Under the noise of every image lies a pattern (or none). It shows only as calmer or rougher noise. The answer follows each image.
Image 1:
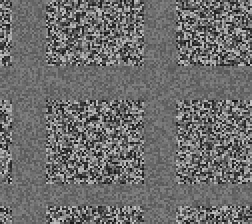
bands of rows crossing bands of columns
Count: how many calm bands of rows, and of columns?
2 and 2
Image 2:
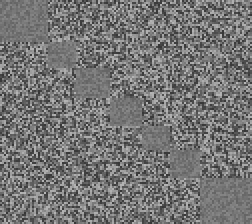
blocks along the diagonal
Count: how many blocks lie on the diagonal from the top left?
7
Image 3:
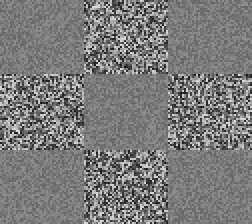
a checkerboard
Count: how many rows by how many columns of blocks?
3 by 3
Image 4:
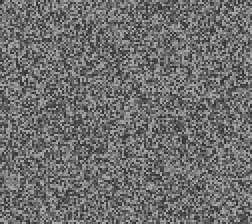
only noise
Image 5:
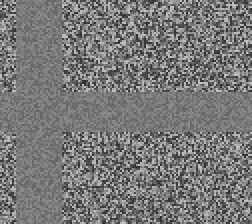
bands of rows crossing bands of columns
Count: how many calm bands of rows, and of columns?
1 and 1
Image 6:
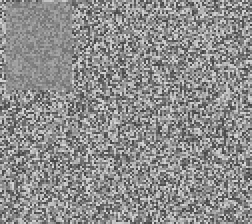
one block
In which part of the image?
top left
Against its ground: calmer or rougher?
calmer
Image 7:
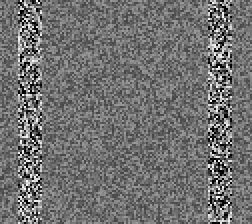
bands of columns
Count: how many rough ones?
2
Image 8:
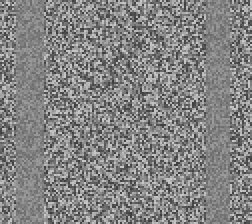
bands of columns
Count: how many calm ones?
2
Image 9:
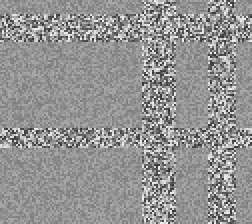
bands of rows crossing bands of columns
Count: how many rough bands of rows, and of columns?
2 and 2
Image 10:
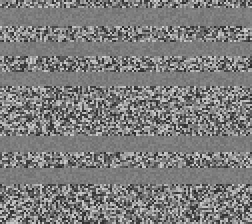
bands of rows
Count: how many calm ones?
5
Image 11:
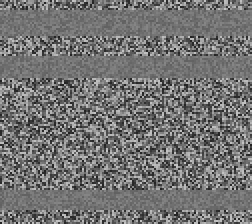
bands of rows
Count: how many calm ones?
3
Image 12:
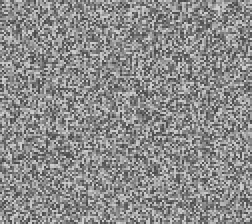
only noise
